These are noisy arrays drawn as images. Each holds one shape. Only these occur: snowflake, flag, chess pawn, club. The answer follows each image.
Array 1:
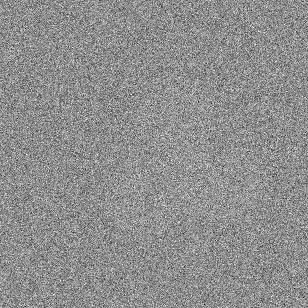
club
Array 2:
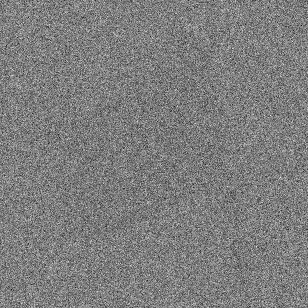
flag
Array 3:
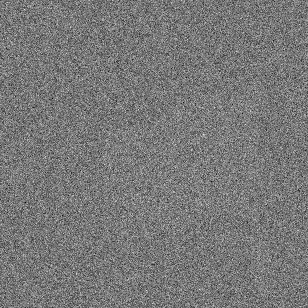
flag
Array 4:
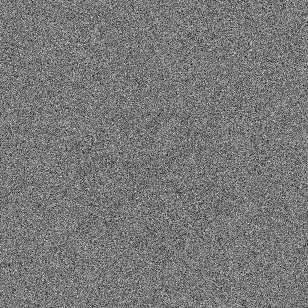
snowflake
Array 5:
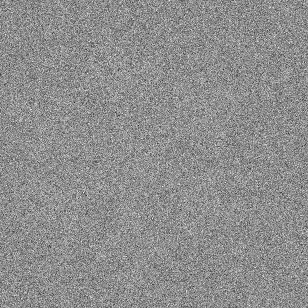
snowflake
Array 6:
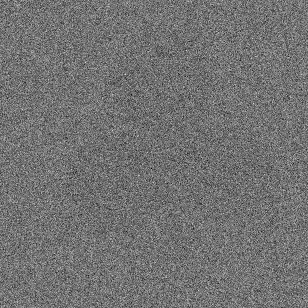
club
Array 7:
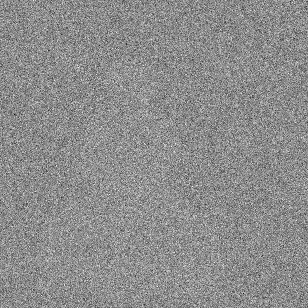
chess pawn
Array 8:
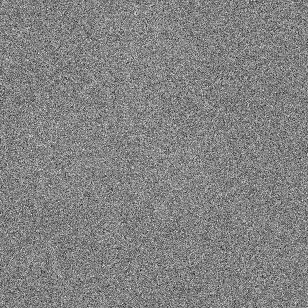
club
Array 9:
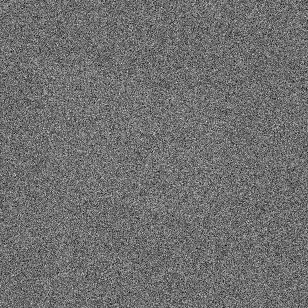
flag
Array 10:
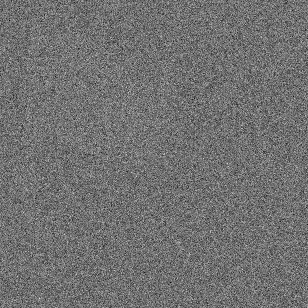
flag
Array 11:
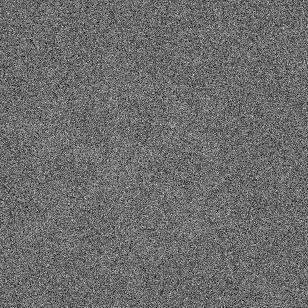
snowflake
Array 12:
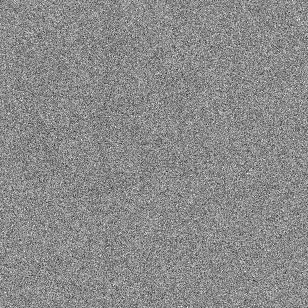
snowflake
